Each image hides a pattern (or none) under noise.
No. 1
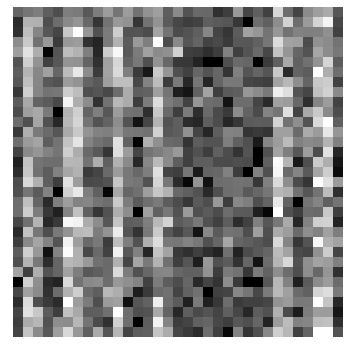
bands of columns
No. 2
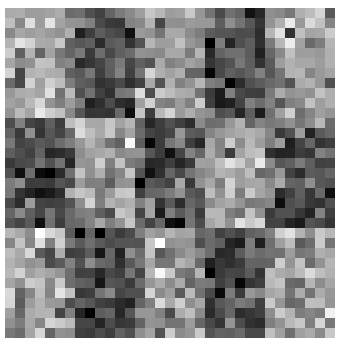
a checkerboard
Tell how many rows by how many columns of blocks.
3 by 5
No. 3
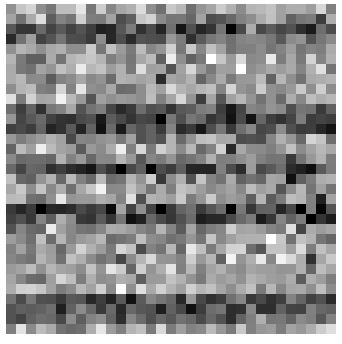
bands of rows
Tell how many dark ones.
5
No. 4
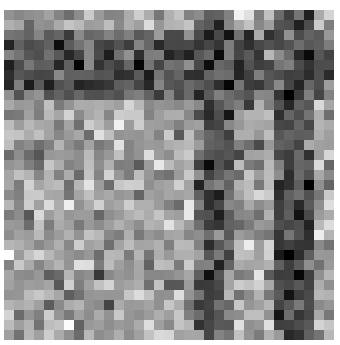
bands of rows crossing bands of columns
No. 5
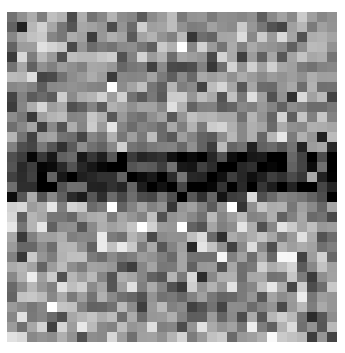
one band of rows
